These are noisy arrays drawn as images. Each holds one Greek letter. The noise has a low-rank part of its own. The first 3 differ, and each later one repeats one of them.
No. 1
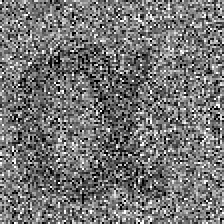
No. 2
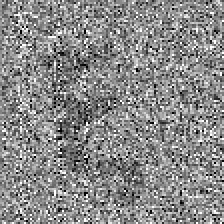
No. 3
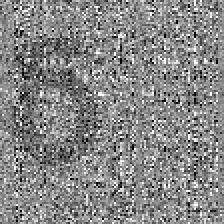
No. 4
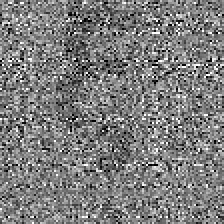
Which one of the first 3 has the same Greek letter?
2
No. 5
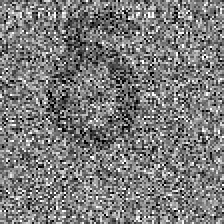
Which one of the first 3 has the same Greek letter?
3
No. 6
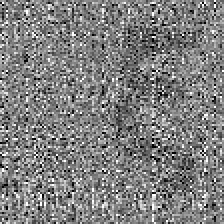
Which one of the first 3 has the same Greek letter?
2
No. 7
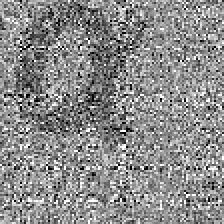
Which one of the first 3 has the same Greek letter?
1
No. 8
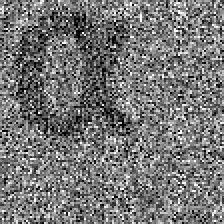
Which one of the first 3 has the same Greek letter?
1
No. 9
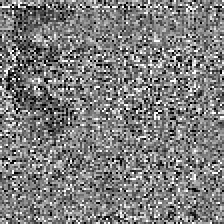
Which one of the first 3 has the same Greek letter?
2
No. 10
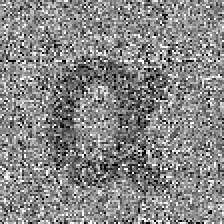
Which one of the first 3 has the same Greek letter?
1
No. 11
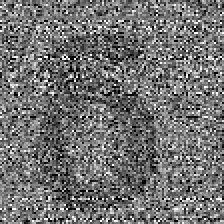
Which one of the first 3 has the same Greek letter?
3
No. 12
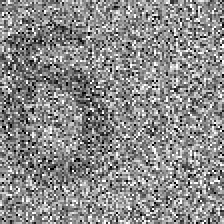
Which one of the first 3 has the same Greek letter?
3
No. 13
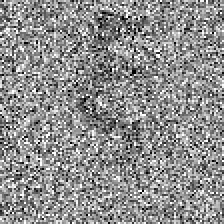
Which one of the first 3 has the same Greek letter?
2
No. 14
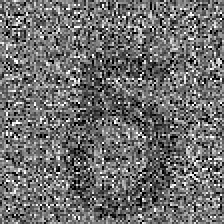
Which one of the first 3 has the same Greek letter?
3
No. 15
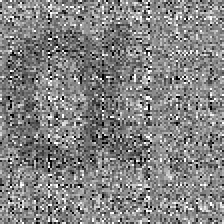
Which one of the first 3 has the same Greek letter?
1
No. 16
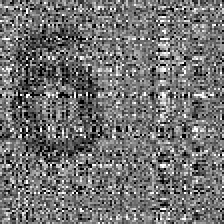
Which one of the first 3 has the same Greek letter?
3
